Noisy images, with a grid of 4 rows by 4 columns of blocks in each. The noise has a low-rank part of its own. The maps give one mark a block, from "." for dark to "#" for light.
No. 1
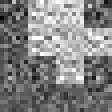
. # # .
. # # #
. . # .
. . . .
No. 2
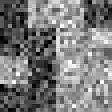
. # # .
. . # #
# . # #
. . # #
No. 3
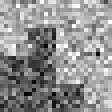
# # # #
# . # #
. . # #
. . . #
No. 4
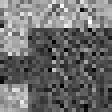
# # # #
# . . .
. . . .
# . . .
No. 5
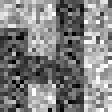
# # . #
. # . #
. . . #
. # . #
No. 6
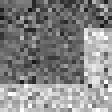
. . . .
. . . #
. . . #
# # # #
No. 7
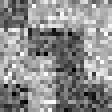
. # # #
# . . #
# # . #
. # . .
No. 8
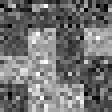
. . . .
. # . #
# # . .
. # # .
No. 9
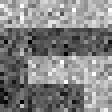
# # # #
. . . .
. # # #
. . . #
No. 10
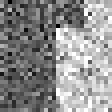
. . . #
. . # #
. . # #
. . # #
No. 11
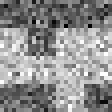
. . . .
# . # #
# # # #
. . # .
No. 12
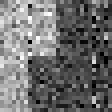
# # . .
# # . .
# . . .
# . . .
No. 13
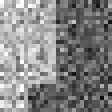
# # . .
# # . .
# # . .
# . . .
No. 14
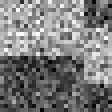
# # # .
# # # #
. . . #
. . . .
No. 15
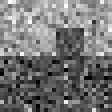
# # # #
# # . #
. . . .
. . . .
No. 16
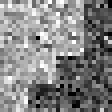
# # # .
# # # .
# # . .
# . . .
